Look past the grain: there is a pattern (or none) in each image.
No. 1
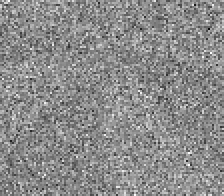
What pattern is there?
spokes from one point
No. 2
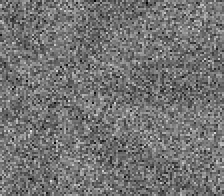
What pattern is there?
spokes from one point
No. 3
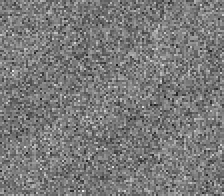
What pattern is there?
diagonal stripes
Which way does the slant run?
bottom left to top right
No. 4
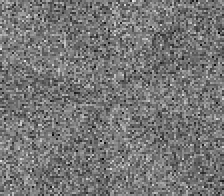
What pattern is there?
spokes from one point
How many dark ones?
5
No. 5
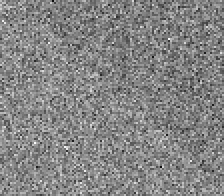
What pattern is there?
a sharp edge
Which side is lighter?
bottom left
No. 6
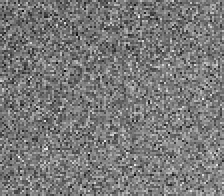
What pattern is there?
a smooth slope
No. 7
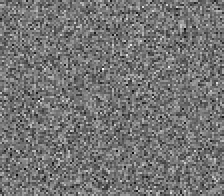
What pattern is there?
only noise
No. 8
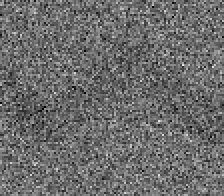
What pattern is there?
a wavy band
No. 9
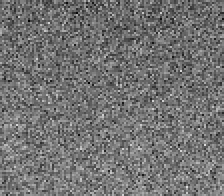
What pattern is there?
a smooth slope
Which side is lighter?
bottom
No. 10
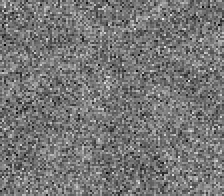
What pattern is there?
spokes from one point
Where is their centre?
top middle
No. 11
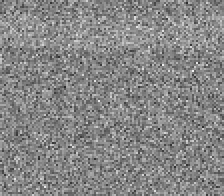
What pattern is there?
one horizontal stripe
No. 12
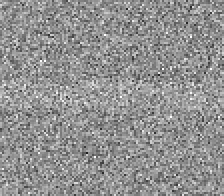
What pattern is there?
one horizontal stripe
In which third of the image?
middle
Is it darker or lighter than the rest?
lighter
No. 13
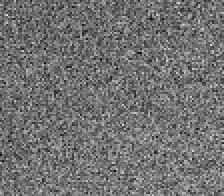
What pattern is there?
a smooth slope
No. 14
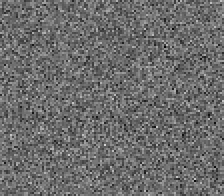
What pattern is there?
only noise
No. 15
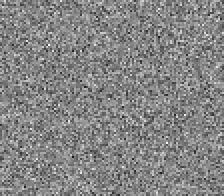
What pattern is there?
only noise
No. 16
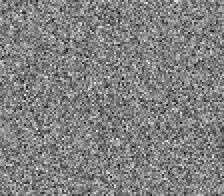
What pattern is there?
only noise
